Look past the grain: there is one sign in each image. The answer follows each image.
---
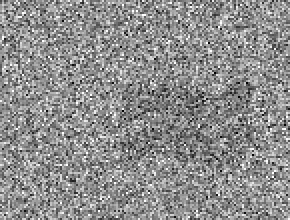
approximately sign
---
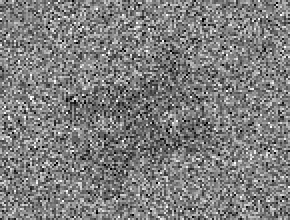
not-equal sign
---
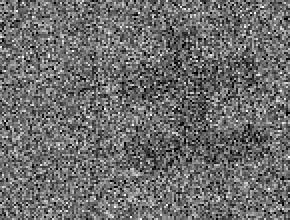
plus-minus sign
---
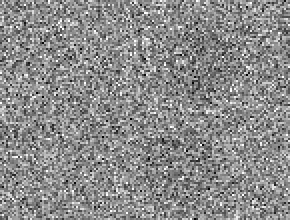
colon
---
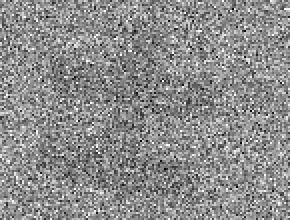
plus-minus sign
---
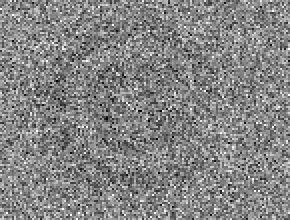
at sign
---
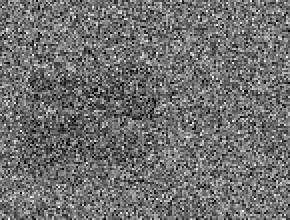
not-equal sign
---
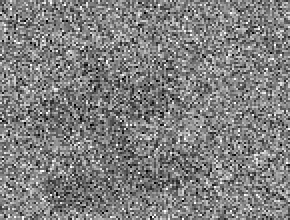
plus-minus sign
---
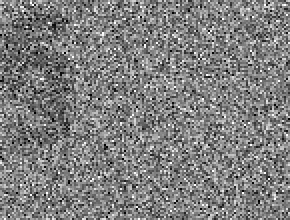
section sign
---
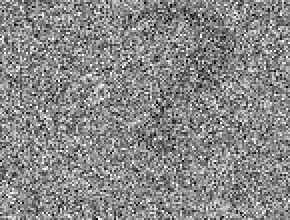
question mark
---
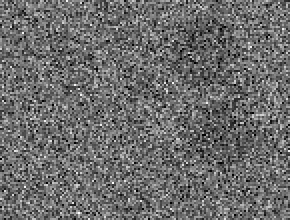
colon
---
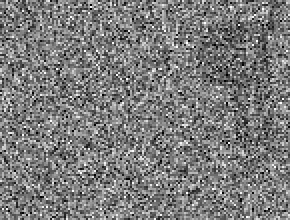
pilcrow
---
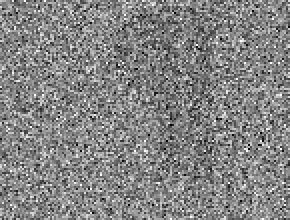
pilcrow
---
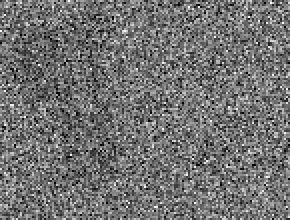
pilcrow
